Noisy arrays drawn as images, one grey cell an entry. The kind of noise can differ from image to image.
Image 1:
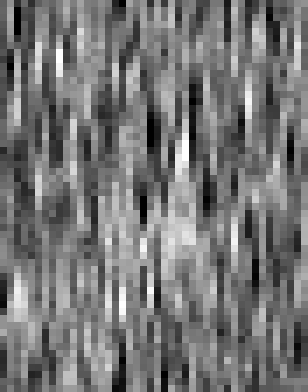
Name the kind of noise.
streaked along the columns
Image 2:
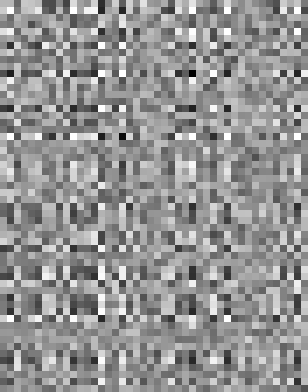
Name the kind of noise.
low rank plus noise
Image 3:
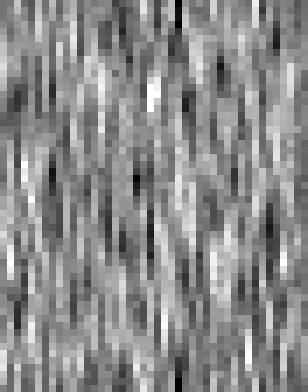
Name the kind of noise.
streaked along the columns
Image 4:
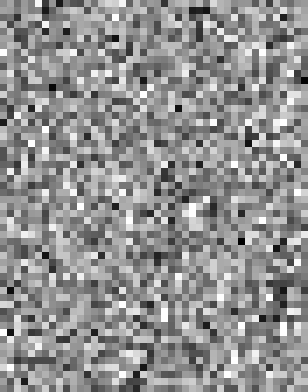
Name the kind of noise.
independent entries
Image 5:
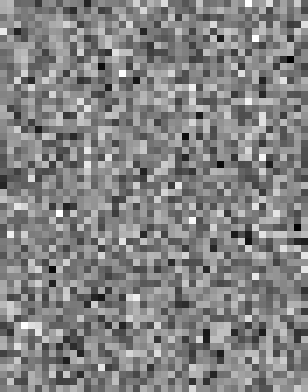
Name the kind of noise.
independent entries
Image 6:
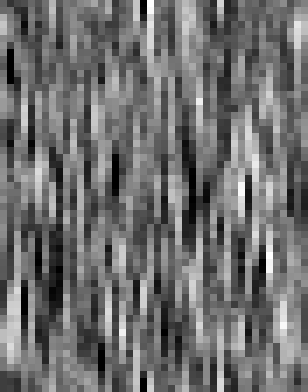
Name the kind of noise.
streaked along the columns
